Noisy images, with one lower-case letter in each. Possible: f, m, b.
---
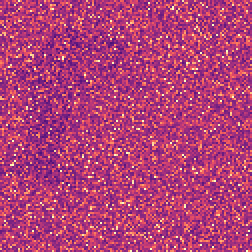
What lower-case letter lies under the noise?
f
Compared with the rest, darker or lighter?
darker
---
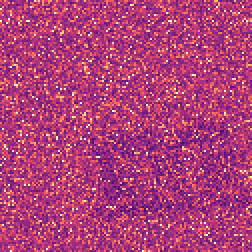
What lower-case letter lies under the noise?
m
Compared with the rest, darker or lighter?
darker
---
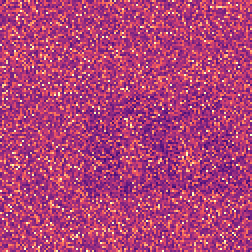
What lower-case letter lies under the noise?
m
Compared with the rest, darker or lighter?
darker
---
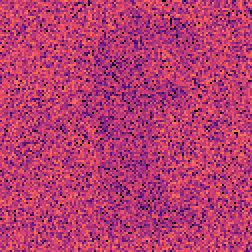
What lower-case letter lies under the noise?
f
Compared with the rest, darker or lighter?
darker
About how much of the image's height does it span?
nearly all
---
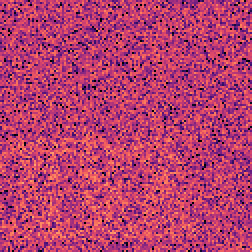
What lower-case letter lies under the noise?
m
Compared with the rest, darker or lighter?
lighter
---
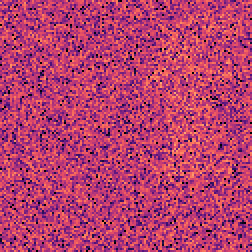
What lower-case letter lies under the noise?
f
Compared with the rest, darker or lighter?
lighter
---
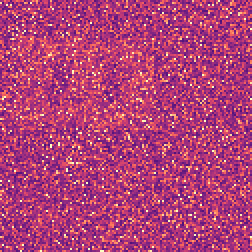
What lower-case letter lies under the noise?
m
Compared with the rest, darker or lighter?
lighter
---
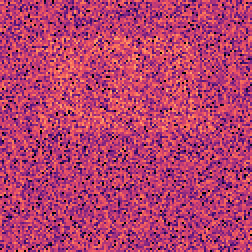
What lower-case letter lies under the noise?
m
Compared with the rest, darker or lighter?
lighter
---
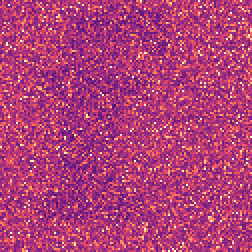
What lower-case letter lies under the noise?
f
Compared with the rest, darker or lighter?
darker
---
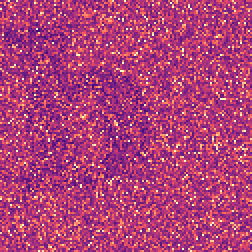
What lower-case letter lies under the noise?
b
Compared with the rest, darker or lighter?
darker
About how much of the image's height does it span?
two thirds
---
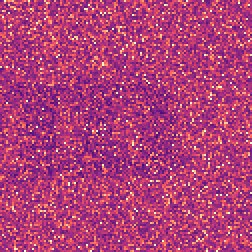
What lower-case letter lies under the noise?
m
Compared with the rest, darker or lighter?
darker
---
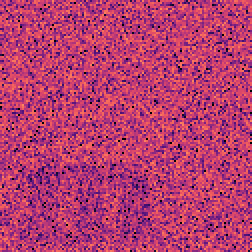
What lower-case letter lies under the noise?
m
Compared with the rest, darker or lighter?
darker
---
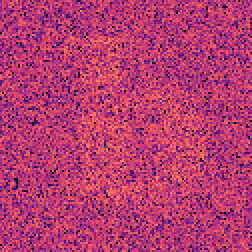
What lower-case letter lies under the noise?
b
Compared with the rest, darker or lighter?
lighter
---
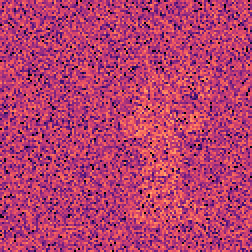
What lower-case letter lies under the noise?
f
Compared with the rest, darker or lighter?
lighter
